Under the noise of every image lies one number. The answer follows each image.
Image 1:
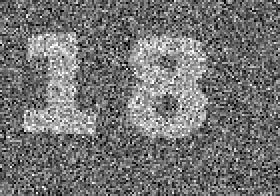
18
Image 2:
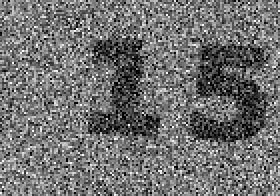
15
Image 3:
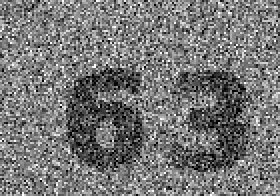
63
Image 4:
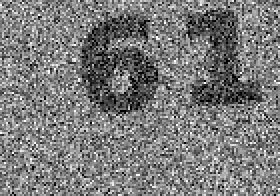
61
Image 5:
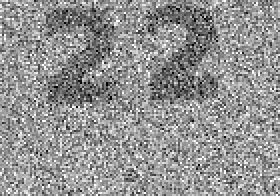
22
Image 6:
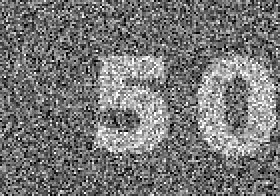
50
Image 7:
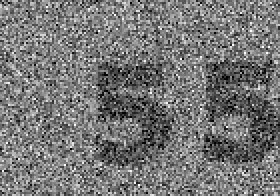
55
